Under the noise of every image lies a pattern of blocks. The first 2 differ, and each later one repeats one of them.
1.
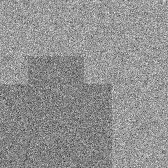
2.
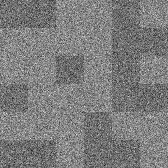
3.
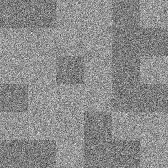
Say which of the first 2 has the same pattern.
2
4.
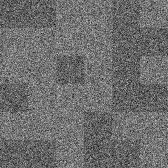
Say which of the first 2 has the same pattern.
2
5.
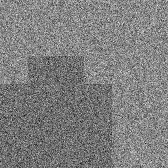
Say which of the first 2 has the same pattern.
1
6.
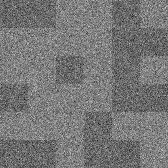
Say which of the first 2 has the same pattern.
2
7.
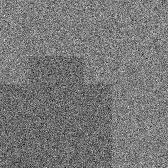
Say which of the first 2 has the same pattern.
1
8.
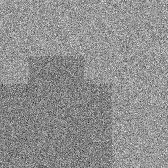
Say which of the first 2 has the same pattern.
1
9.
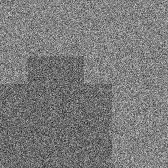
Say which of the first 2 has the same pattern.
1
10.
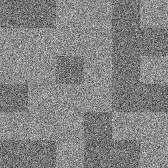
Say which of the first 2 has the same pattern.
2
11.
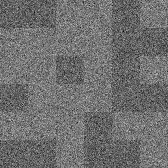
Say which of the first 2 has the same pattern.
2
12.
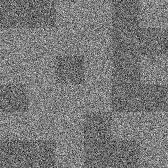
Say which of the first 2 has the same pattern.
2
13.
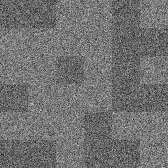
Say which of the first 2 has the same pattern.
2
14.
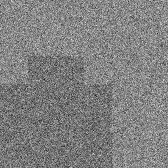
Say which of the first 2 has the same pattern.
1
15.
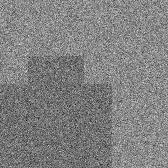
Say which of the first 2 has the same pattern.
1
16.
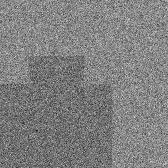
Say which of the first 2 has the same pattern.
1
